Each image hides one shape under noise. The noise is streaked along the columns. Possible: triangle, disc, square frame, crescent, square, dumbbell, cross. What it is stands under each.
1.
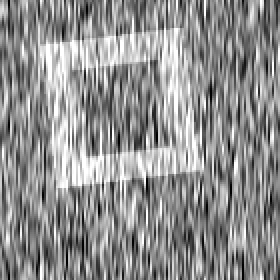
square frame
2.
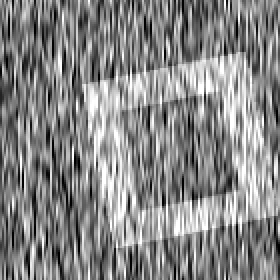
square frame
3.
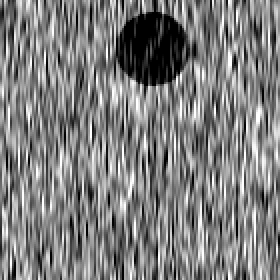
disc
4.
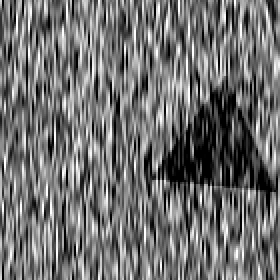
triangle
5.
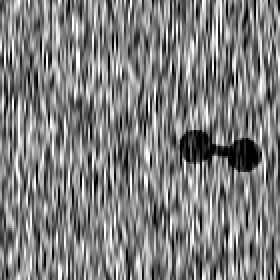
dumbbell
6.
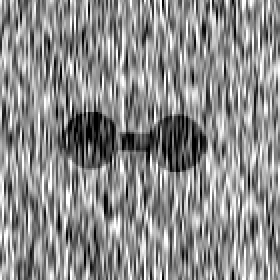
dumbbell
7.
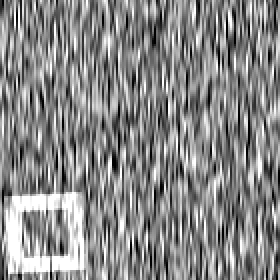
square frame
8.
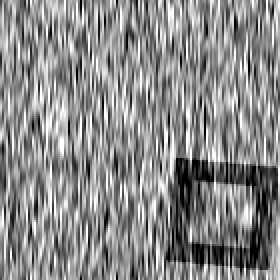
square frame
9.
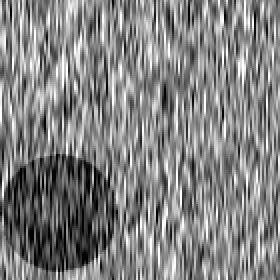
disc
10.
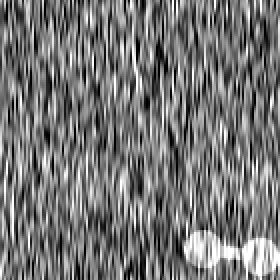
dumbbell
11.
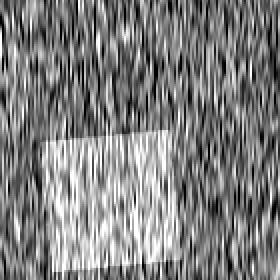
square
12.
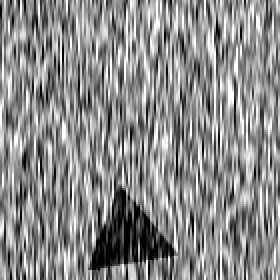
triangle
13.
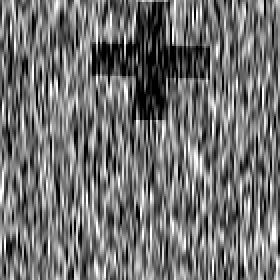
cross
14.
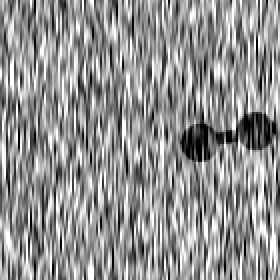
dumbbell
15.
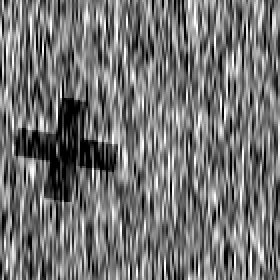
cross
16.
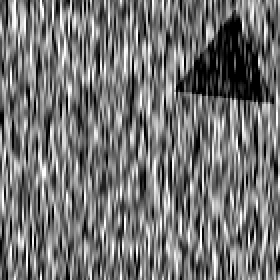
triangle
